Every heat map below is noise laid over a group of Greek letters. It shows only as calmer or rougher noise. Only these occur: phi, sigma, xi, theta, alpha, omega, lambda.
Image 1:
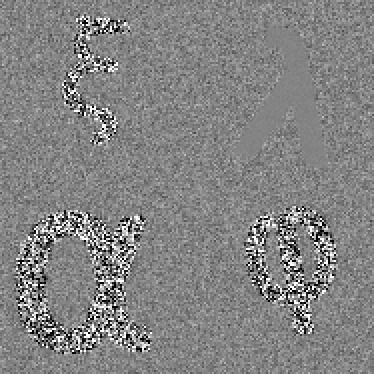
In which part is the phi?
bottom right
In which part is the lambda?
top right
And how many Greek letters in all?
4
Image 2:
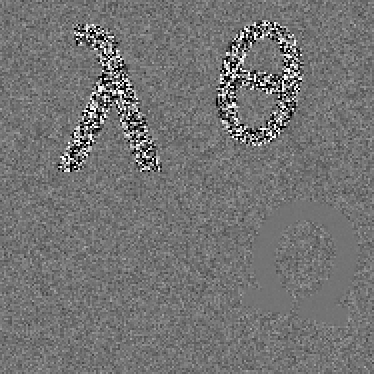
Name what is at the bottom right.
omega
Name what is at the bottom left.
nothing
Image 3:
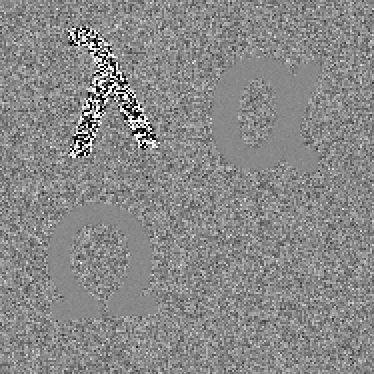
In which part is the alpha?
top right
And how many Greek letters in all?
3
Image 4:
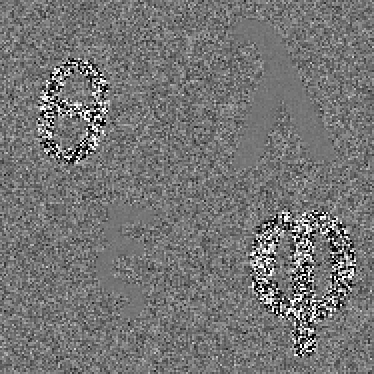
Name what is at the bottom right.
phi
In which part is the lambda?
top right
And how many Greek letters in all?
4
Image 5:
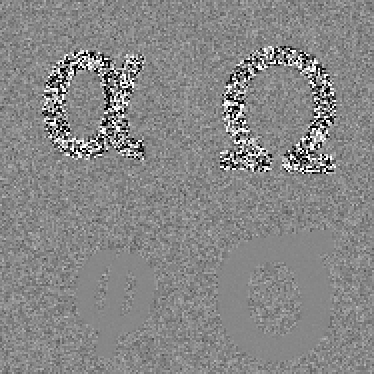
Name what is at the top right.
omega
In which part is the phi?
bottom left
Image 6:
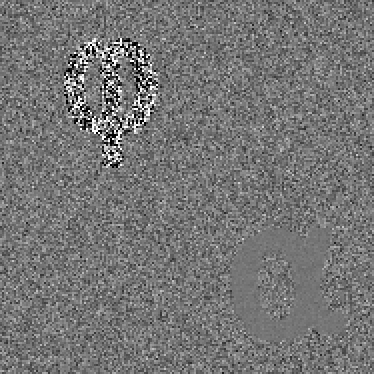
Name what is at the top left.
phi
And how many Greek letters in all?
2
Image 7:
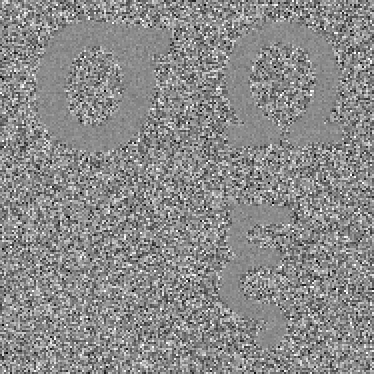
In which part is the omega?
top right
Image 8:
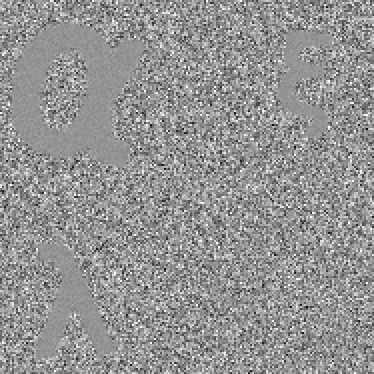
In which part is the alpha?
top left
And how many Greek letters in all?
3
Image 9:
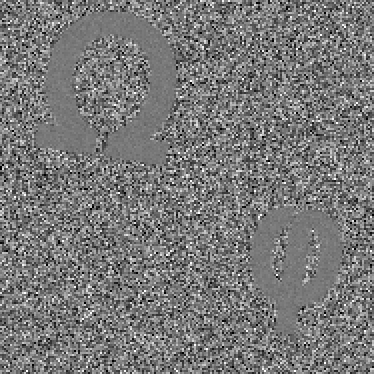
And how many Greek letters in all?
2
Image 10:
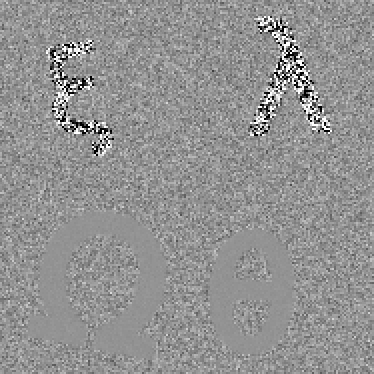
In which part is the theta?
bottom right
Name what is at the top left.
xi
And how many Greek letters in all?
4
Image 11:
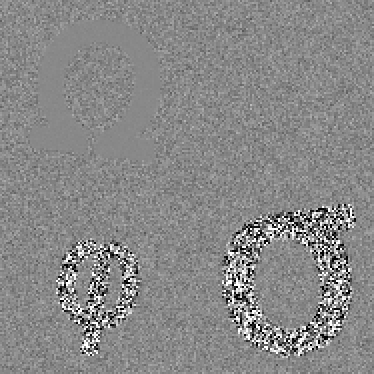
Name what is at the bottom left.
phi
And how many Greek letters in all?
3
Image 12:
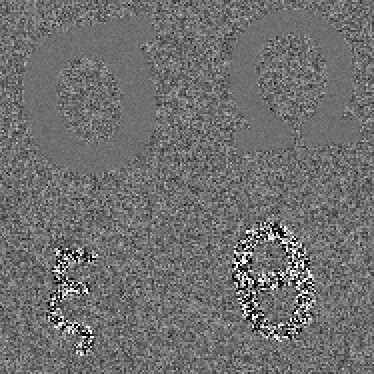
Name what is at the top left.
sigma
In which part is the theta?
bottom right
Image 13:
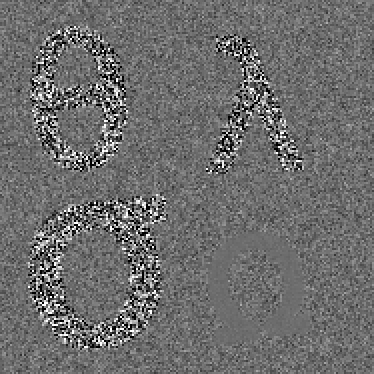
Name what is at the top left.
theta
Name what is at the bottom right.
omega
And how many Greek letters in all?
4
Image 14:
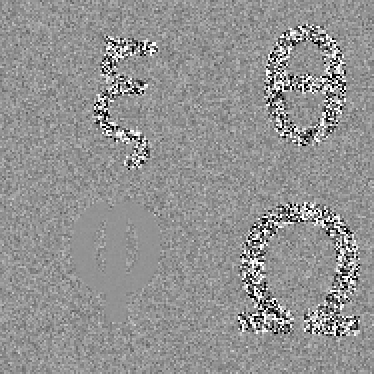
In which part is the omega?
bottom right
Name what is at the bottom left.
phi
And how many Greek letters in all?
4
